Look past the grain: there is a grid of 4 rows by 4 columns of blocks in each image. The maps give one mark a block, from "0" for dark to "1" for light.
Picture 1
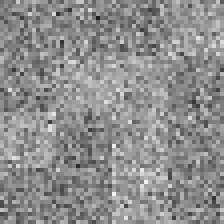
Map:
0001
0110
1010
0010
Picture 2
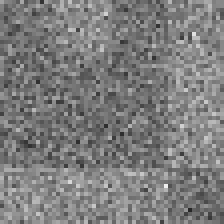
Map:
0101
0001
0001
1110
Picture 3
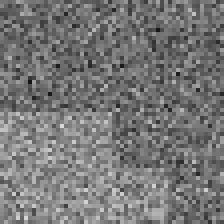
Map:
0000
0000
1100
1110
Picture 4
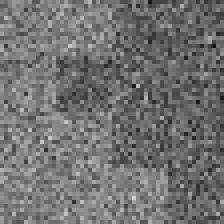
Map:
1100
1000
1100
1110
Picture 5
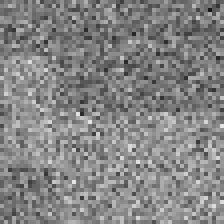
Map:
0000
1000
1111
0111
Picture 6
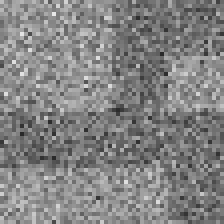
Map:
1100
1101
0000
1110
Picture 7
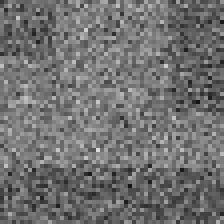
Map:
0110
1110
1111
0000
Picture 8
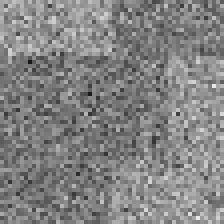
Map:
1100
0001
0001
0011
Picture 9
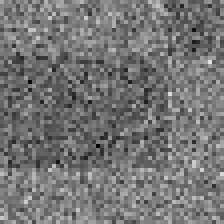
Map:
1110
0001
0001
1111
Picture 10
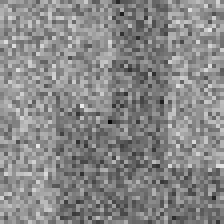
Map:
1101
1101
1001
1000
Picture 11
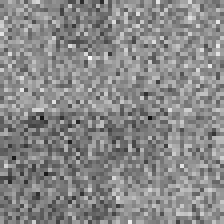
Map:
1011
1111
0001
0011
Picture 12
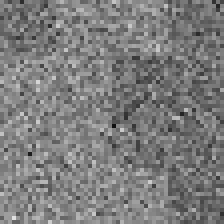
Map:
0110
1100
1100
1110
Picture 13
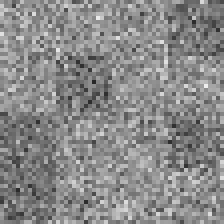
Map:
1110
1011
0110
0111
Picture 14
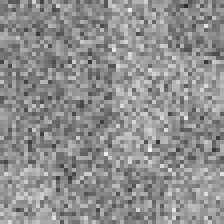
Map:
0010
0011
0010
1001
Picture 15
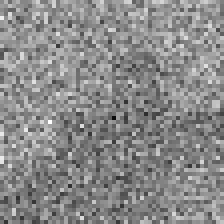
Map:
1111
1101
1000
0001
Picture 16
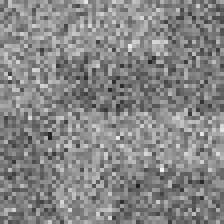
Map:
1110
1000
0111
0100
